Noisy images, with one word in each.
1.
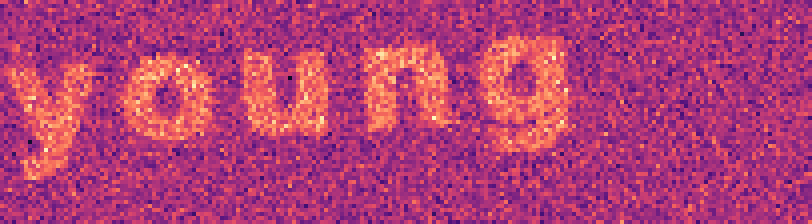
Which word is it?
young
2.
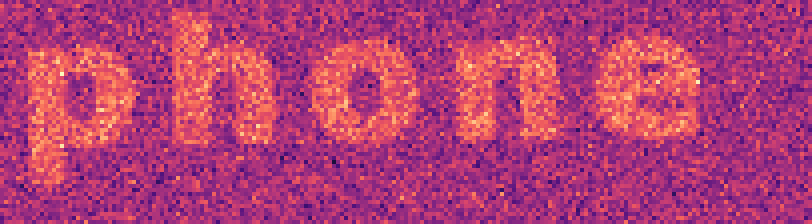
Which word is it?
phone
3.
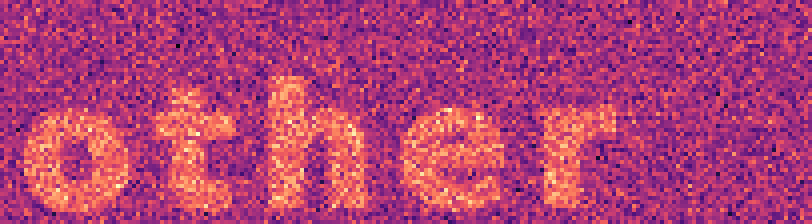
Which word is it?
other
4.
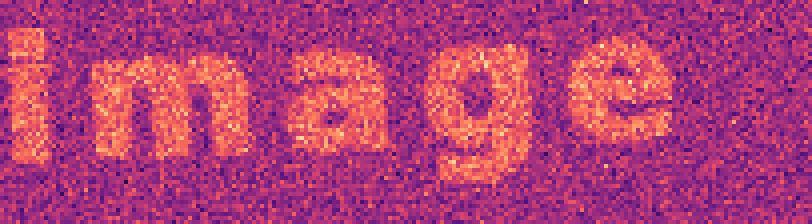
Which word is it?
image
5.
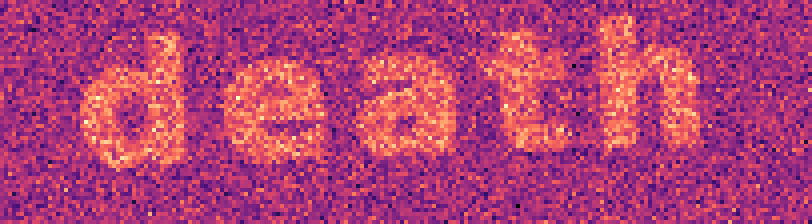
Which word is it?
death
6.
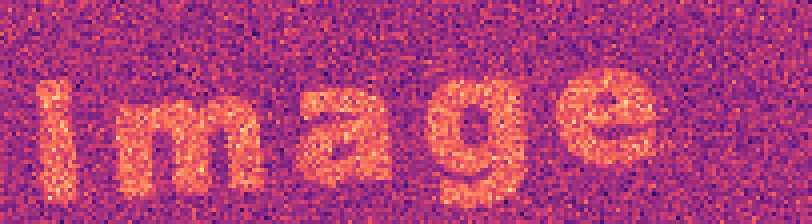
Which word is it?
image
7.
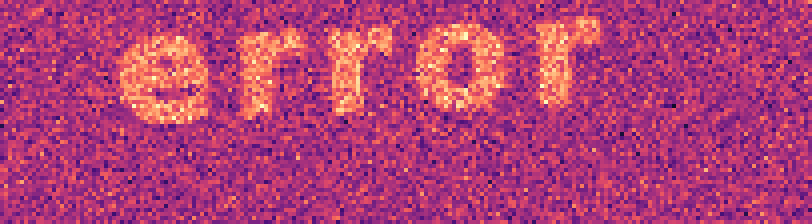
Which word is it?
error
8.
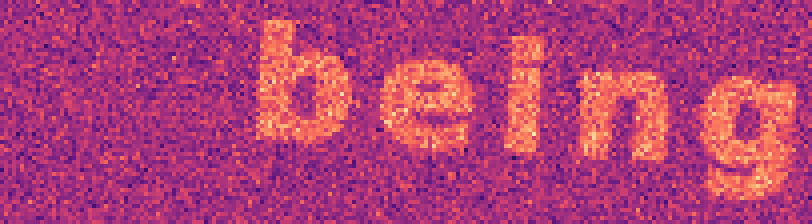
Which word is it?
being
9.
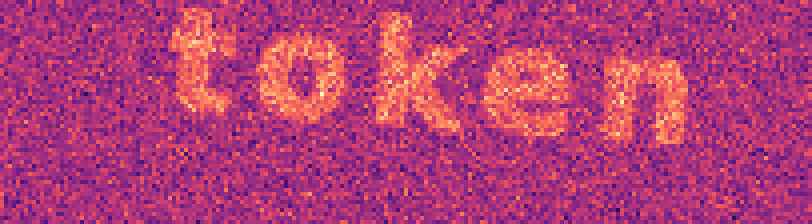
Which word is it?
token
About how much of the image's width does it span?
two thirds
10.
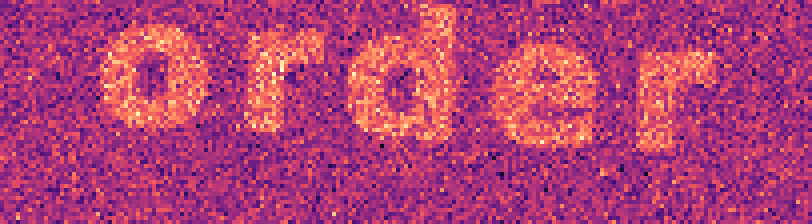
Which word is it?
order
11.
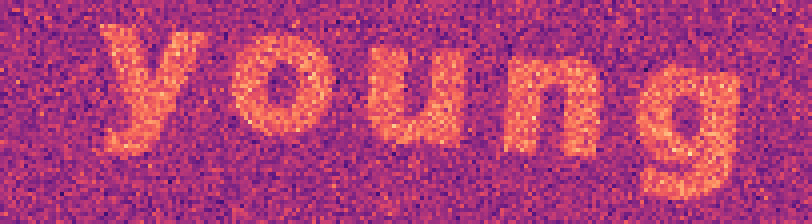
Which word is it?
young
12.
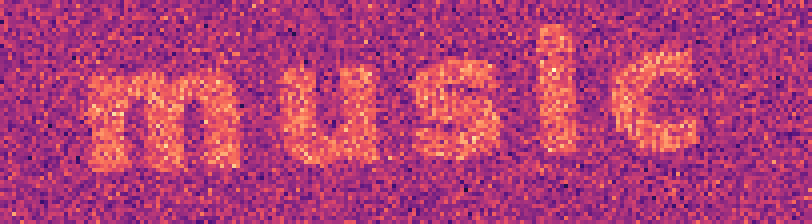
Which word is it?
music
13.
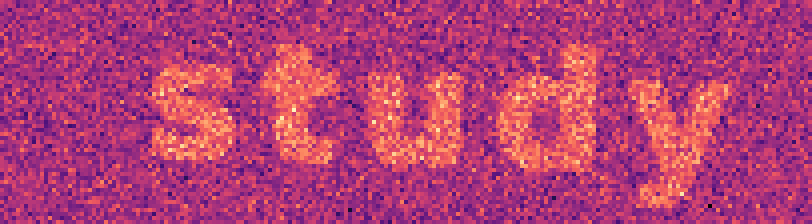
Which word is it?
study
